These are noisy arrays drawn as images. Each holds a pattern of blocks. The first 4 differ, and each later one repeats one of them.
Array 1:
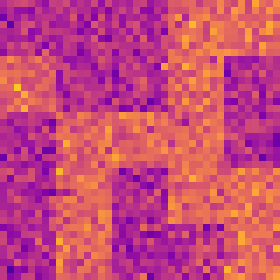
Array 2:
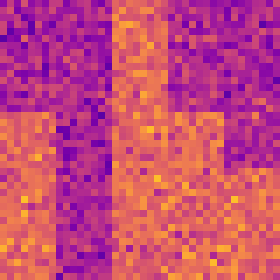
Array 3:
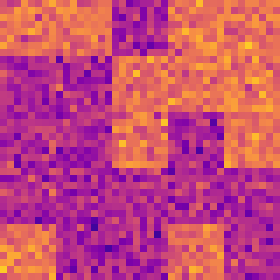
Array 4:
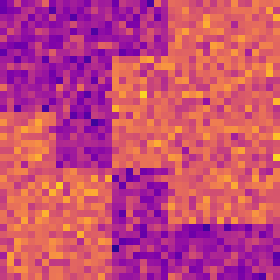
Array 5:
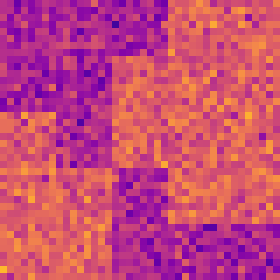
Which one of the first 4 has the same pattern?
4
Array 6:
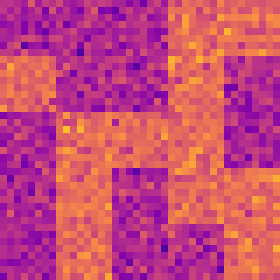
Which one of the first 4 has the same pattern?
1
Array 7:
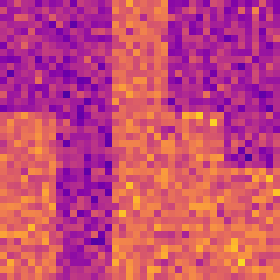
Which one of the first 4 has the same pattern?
2
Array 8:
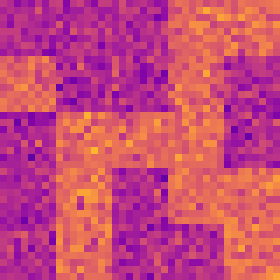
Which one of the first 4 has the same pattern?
1
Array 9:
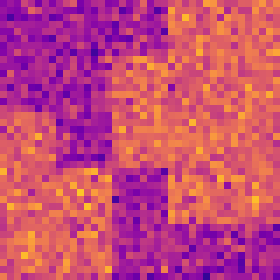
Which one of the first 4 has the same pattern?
4
